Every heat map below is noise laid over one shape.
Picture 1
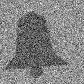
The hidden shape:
bell
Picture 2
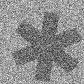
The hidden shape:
asterisk
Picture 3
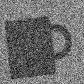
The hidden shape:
cup
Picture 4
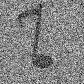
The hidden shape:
musical note
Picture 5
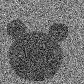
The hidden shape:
bear's head
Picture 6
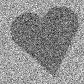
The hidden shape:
heart
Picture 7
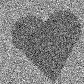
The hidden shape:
heart
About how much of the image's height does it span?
nearly all
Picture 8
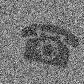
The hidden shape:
telephone
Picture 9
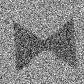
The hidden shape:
bow tie
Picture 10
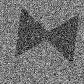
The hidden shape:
bow tie
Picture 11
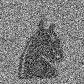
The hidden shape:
chess knight
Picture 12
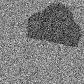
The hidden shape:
cloud
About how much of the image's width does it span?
two thirds
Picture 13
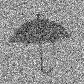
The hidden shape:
umbrella
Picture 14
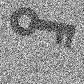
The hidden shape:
key
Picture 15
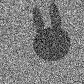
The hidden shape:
rabbit's head
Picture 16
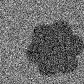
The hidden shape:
flower
